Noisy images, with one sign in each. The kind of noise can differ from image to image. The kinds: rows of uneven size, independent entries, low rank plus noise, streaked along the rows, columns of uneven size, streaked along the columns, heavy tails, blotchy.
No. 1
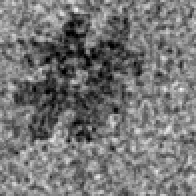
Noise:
blotchy
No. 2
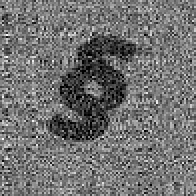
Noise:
low rank plus noise
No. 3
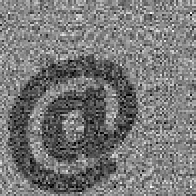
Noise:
low rank plus noise
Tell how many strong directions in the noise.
three or four
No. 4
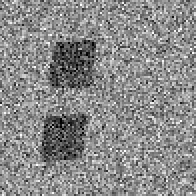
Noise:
independent entries
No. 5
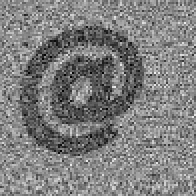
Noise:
low rank plus noise
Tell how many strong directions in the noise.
five to eight
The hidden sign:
at sign
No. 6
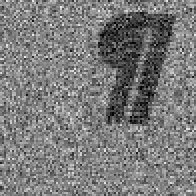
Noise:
low rank plus noise
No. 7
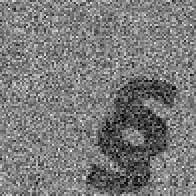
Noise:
low rank plus noise
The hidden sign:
section sign
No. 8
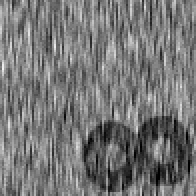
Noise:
streaked along the columns
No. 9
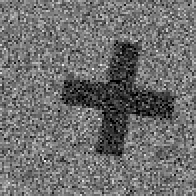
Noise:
independent entries
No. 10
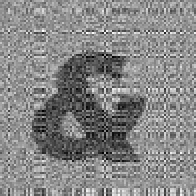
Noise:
low rank plus noise
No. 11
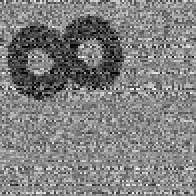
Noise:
rows of uneven size
